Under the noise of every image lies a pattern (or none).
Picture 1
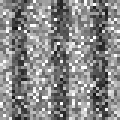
vertical stripes
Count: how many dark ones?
3
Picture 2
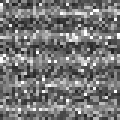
horizontal stripes
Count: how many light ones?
5
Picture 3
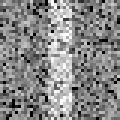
one vertical stripe
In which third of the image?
middle
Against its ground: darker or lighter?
lighter
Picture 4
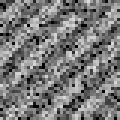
diagonal stripes
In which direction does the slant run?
bottom left to top right
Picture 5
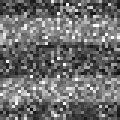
horizontal stripes
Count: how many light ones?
2
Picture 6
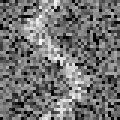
a wavy band
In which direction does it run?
top to bottom
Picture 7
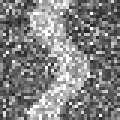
a wavy band
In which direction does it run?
top to bottom
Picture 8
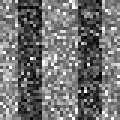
vertical stripes
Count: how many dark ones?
2
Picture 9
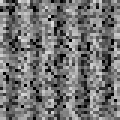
vertical stripes
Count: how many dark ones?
5
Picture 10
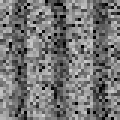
vertical stripes
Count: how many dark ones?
3
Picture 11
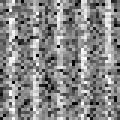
vertical stripes
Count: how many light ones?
5
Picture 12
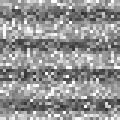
horizontal stripes
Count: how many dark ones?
4
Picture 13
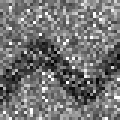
a wavy band
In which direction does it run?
left to right
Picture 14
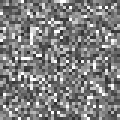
only noise
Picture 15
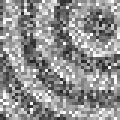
rings round one point
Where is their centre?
top right
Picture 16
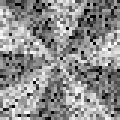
spokes from one point
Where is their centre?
centre
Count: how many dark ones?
5
